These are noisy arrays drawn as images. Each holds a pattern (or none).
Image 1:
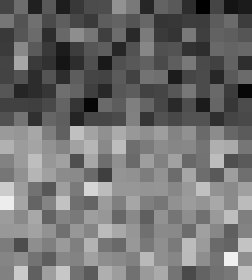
a sharp edge
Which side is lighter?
bottom
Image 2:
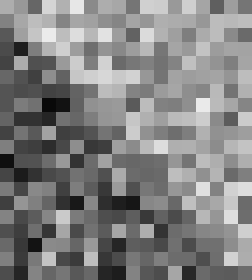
a sharp edge
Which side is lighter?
top right
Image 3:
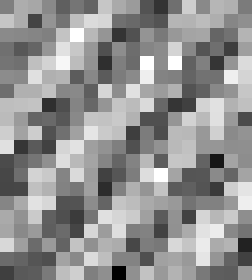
diagonal stripes
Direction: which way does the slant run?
bottom left to top right
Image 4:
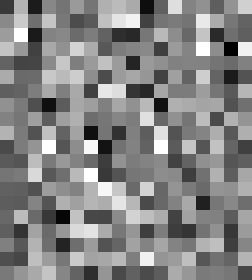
only noise
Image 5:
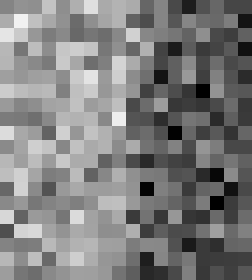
a sharp edge
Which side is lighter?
left
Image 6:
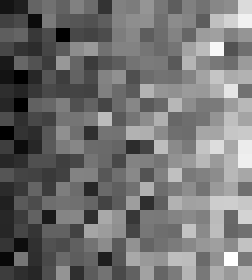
a smooth slope
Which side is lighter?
right
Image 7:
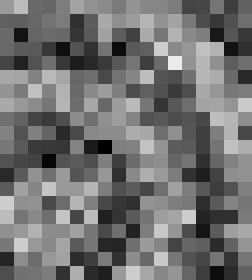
rings round one point
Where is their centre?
bottom left
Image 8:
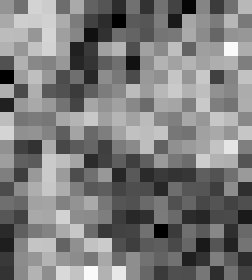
spokes from one point
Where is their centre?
middle left
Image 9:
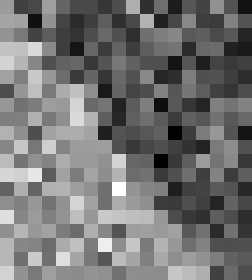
a sharp edge
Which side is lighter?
bottom left
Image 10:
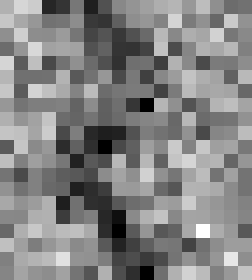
a wavy band
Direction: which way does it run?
top to bottom
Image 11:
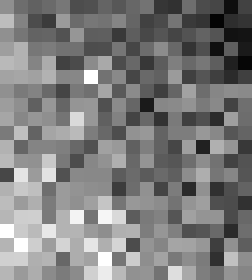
a smooth slope
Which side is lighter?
bottom left
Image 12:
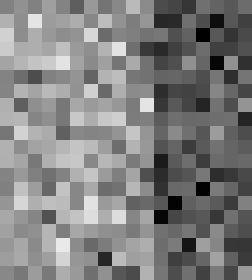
a sharp edge
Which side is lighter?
left
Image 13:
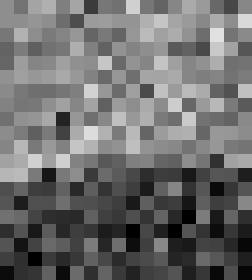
a sharp edge
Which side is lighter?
top
